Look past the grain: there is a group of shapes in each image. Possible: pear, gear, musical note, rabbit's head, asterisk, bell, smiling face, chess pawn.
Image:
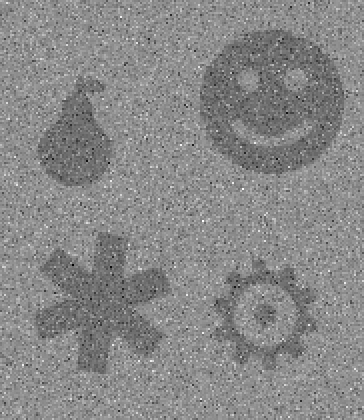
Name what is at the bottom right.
gear
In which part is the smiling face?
top right
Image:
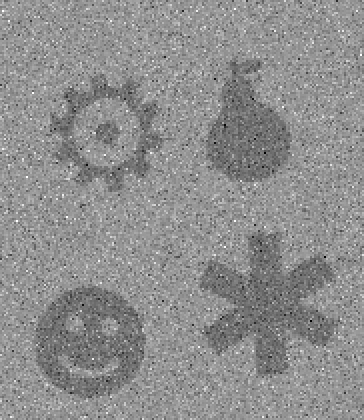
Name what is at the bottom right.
asterisk
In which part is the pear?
top right
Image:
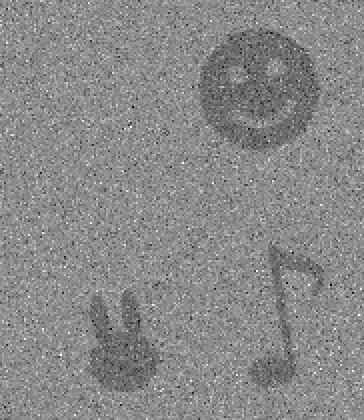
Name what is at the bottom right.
musical note
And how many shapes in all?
3
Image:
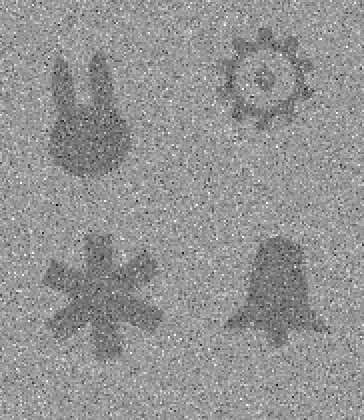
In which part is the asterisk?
bottom left
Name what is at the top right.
gear
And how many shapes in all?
4
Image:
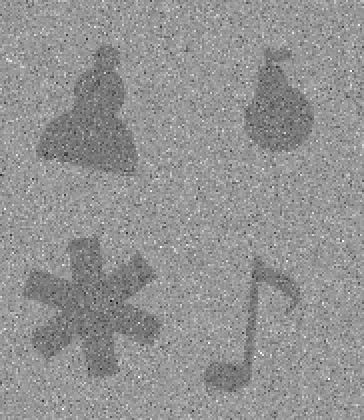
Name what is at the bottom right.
musical note
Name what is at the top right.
pear
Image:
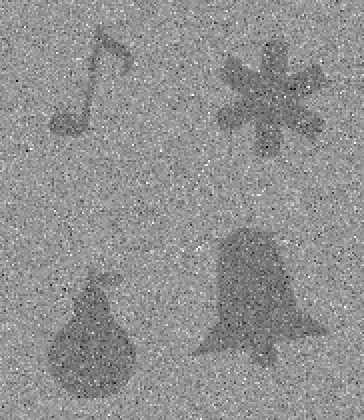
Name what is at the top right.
asterisk
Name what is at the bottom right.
bell
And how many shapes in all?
4
